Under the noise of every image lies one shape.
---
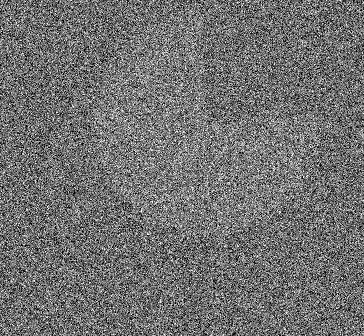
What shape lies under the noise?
disc with a wedge cut out
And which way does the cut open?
up and right
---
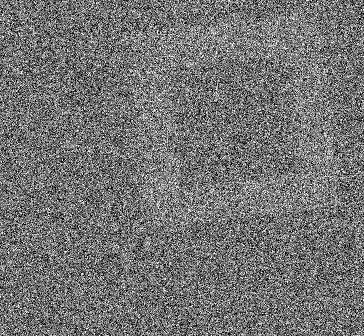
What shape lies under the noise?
square frame
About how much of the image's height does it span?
two thirds
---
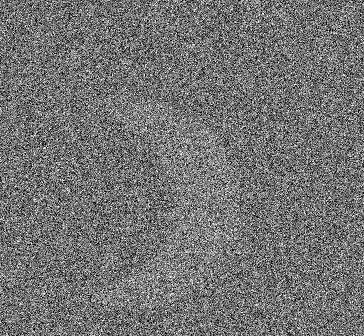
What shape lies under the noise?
crescent
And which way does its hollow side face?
left
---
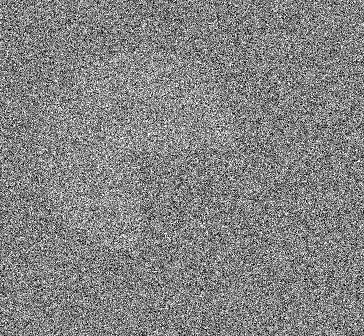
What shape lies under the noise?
disc with a wedge cut out
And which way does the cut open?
down and right
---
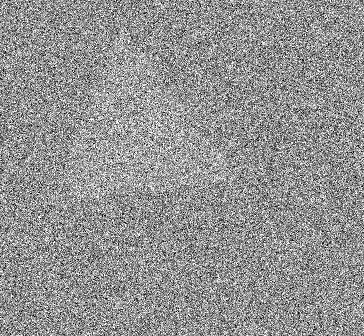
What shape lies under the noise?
triangle
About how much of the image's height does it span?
half
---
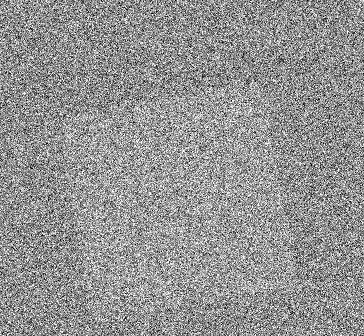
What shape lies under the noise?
square
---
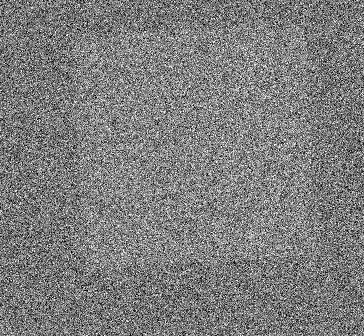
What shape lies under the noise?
square
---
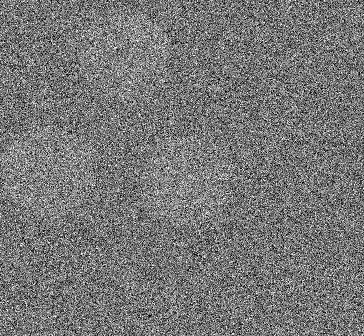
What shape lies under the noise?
three dots
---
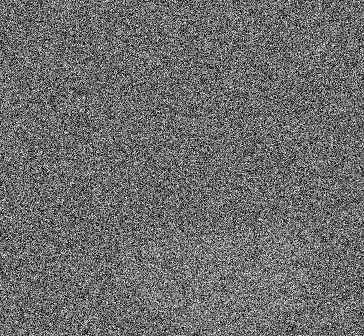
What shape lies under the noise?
half disc
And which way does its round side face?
down
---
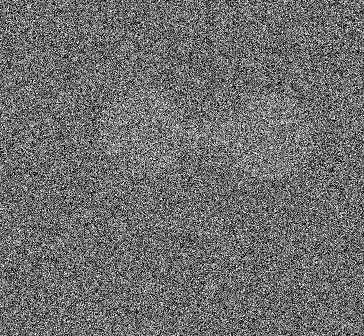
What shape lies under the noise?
dumbbell
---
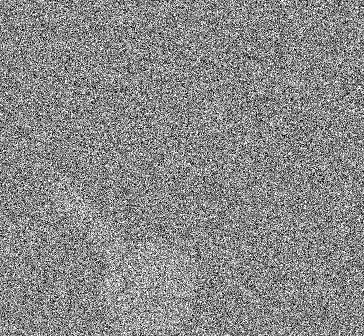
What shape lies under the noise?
lollipop
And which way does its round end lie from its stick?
down and right
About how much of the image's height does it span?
half
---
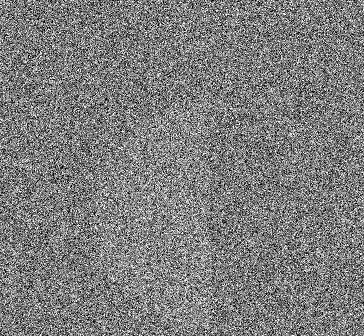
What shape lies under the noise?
half disc
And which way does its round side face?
left
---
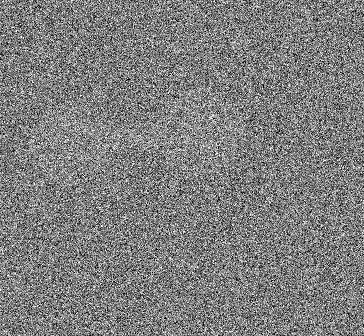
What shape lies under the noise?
dumbbell
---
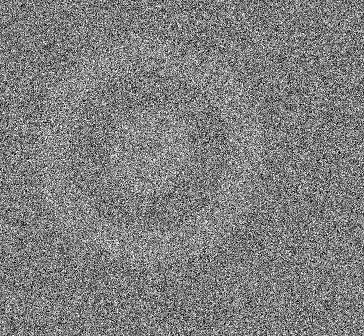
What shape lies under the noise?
bullseye
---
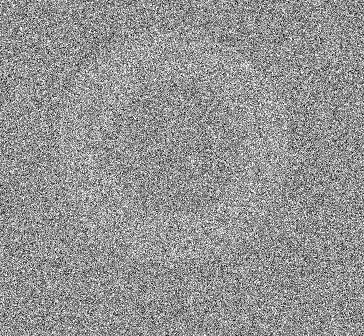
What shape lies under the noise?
ring
